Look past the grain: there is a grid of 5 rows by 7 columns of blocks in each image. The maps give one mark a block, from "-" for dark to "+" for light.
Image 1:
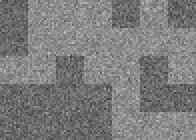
- + + + - + -
- + + + + + +
+ + - + + - +
- - - - + - -
- - - - + + +
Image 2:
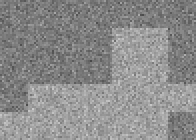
- - - - - - -
- - - - + + -
- - - - + + -
- + + + + + +
+ + + + + + -
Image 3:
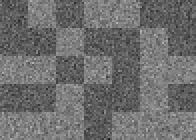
- + - + + - -
- - + - - + -
+ + - + - + +
- - + - - + -
+ + + - + + +
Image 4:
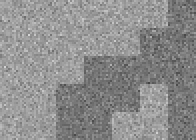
+ + + + + + -
+ + + + + - -
+ + + - - - -
+ + - - - + -
+ + - - + + -
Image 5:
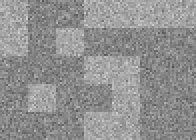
+ - - + + + +
+ - + - - - -
- - - + + - -
- + - - + - -
- - - + + - -
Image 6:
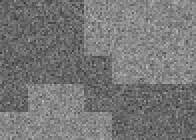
- - - + + + +
- - - + + + +
- - - - + + +
- + + - - - -
+ + + + - - -
